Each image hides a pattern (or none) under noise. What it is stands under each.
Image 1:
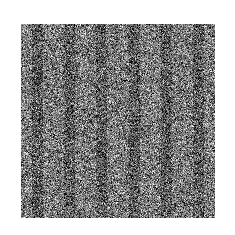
vertical stripes
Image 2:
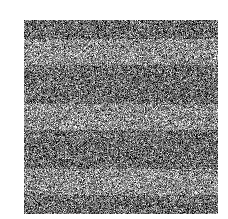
horizontal stripes
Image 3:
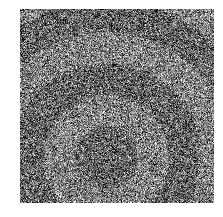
rings round one point
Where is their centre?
bottom middle
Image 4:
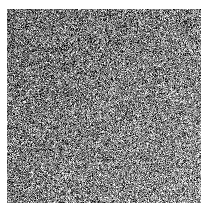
a smooth slope
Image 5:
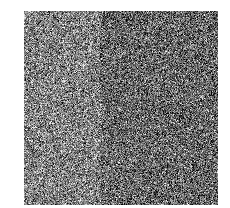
a sharp edge
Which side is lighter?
left
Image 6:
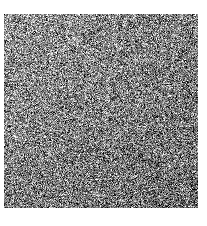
a smooth slope
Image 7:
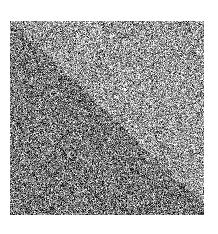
a sharp edge
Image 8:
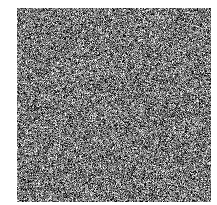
only noise
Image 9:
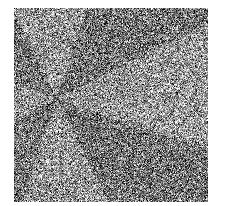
spokes from one point
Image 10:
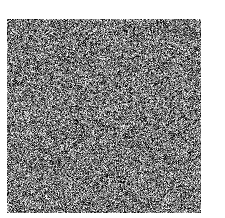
only noise
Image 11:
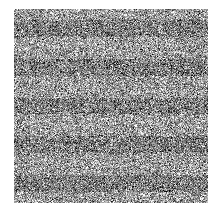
horizontal stripes
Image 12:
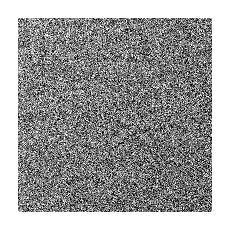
a smooth slope
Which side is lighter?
top left
